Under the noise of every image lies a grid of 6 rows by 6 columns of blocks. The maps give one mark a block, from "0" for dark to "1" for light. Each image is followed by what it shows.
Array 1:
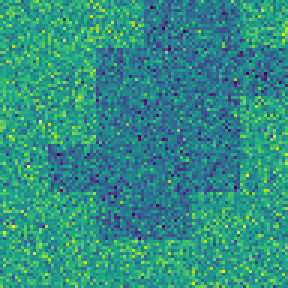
111001
110000
110001
100001
110011
111111
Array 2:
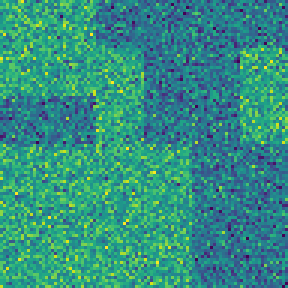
110000
111001
001001
111100
111100
111100
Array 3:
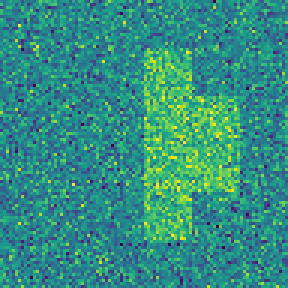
000000
000100
000110
000110
000100
000000
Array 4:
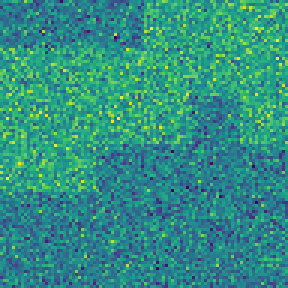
000111
111111
111101
110000
000000
000000
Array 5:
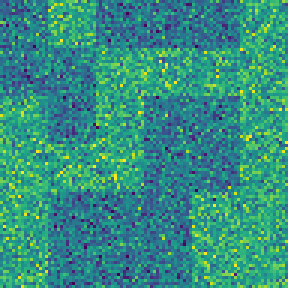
010001
001111
101001
111001
100011
100011
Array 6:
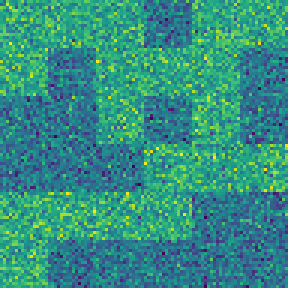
111011
101110
001010
000111
111100
100000
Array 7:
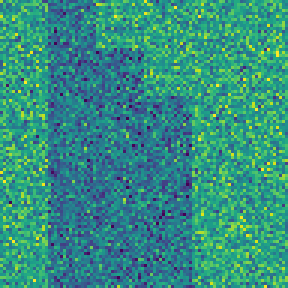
101111
100111
100011
100011
100011
100011
